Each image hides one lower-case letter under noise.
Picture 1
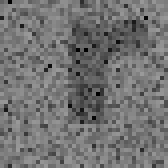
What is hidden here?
dark r
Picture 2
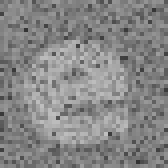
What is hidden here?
light e
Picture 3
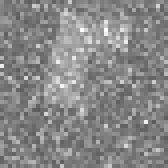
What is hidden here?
light r
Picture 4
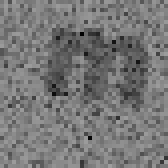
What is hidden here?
dark m
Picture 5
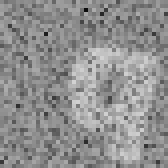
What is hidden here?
light q
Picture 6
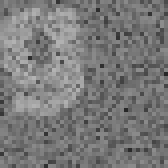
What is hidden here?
light g
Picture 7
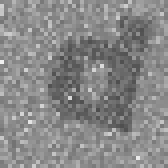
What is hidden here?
dark d
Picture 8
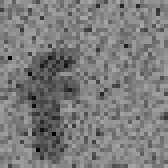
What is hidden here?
dark f
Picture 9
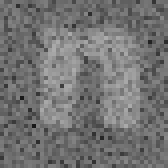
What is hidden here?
light n
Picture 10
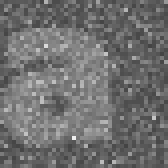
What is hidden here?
light a
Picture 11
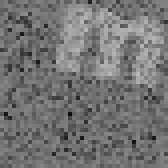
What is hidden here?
light m
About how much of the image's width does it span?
two thirds
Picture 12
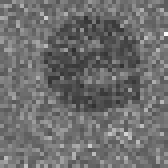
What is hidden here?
dark e
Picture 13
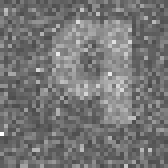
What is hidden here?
light q
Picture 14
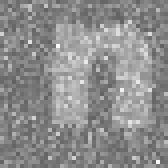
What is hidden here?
light n
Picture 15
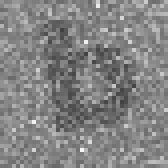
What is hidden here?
dark b
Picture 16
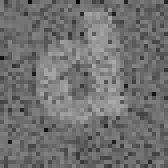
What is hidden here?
light d
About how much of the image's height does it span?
two thirds
